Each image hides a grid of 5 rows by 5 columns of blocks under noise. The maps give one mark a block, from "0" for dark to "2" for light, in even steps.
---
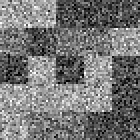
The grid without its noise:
2 2 0 0 0
1 0 1 1 2
0 2 0 2 0
2 2 2 2 0
2 1 1 0 0
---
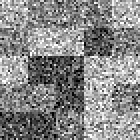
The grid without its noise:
2 1 1 1 2
1 2 2 0 1
2 0 0 2 2
1 1 0 2 1
0 0 1 2 2
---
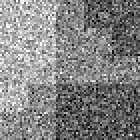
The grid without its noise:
2 2 1 0 0
2 2 1 1 0
2 2 1 1 1
2 1 0 0 0
1 1 0 0 0
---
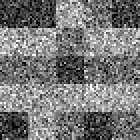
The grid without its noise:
0 0 2 1 0
2 2 1 2 2
1 1 0 1 1
2 2 2 2 2
0 2 1 0 1
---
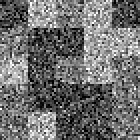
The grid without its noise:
0 2 1 2 0
1 0 0 2 2
2 0 1 2 1
1 0 0 0 1
1 2 0 0 1
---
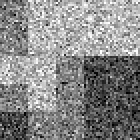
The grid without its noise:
1 2 2 2 2
1 2 2 2 2
2 2 1 0 0
1 2 1 0 0
0 1 1 0 0
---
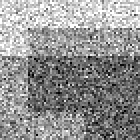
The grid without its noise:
2 2 2 2 2
2 1 1 1 1
1 0 0 0 0
1 0 0 0 0
1 1 1 0 0
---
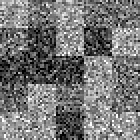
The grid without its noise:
2 1 2 1 1
1 0 2 0 2
0 0 0 2 1
1 2 1 2 1
2 2 0 2 2
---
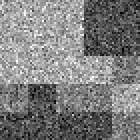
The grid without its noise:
2 2 2 0 0
2 2 2 0 0
2 2 2 2 1
1 0 1 1 2
0 0 0 0 1
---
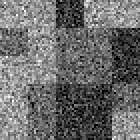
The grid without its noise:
2 2 0 2 2
1 2 1 1 0
2 2 1 1 0
2 1 0 0 1
2 1 0 0 2
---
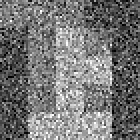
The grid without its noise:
1 1 1 0 0
0 1 2 1 0
0 1 2 2 0
0 1 2 1 0
0 2 2 2 0
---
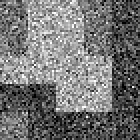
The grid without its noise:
1 2 2 1 0
1 2 2 1 0
2 2 2 2 0
0 0 2 2 0
1 0 0 0 0
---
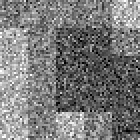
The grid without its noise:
1 1 1 1 2
2 1 0 0 1
2 1 0 0 0
2 1 0 0 0
2 1 2 1 0
